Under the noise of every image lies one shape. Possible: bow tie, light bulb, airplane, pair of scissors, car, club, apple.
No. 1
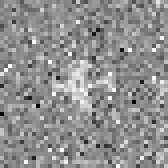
airplane
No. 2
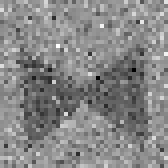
bow tie
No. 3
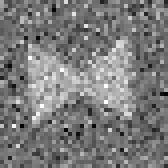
bow tie
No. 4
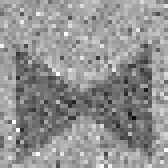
bow tie
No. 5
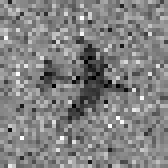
airplane
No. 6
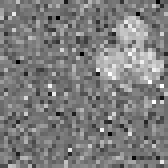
club
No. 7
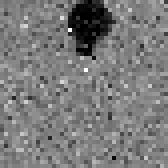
light bulb
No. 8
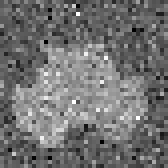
car
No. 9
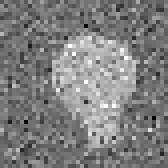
light bulb
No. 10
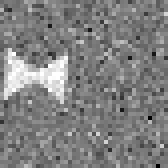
bow tie
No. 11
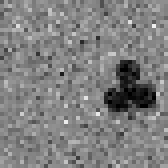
club
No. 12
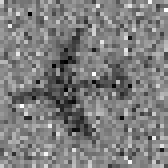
airplane
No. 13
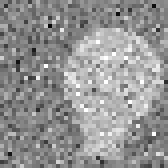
light bulb
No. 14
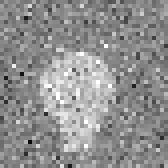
light bulb
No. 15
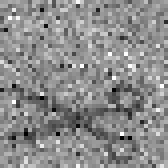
pair of scissors
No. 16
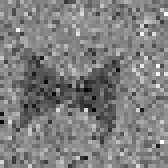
bow tie
